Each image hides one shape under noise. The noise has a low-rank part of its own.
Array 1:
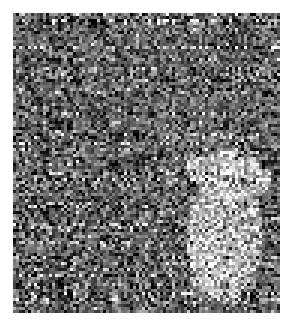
footprint
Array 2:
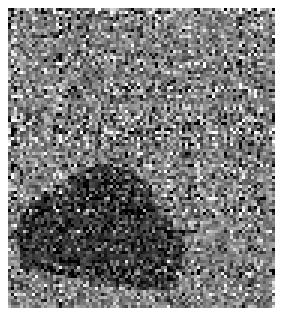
cloud
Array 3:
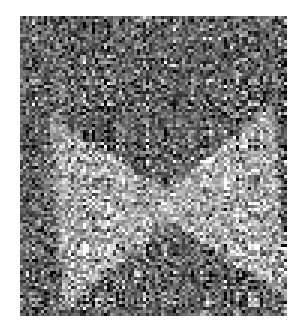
bow tie
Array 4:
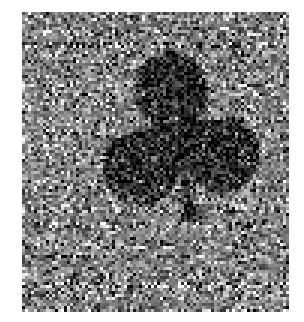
club
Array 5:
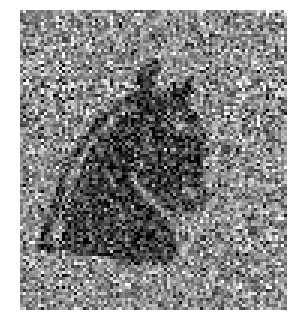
chess knight
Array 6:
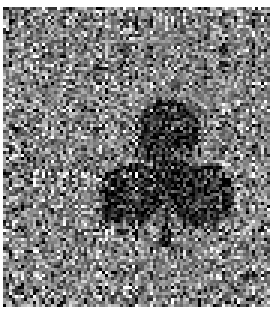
club
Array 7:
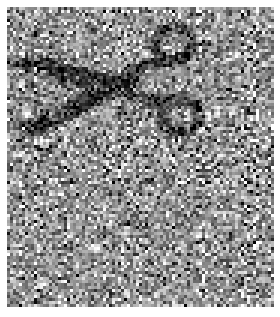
pair of scissors
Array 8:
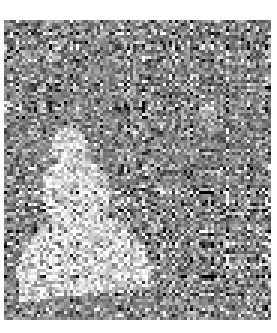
chess pawn
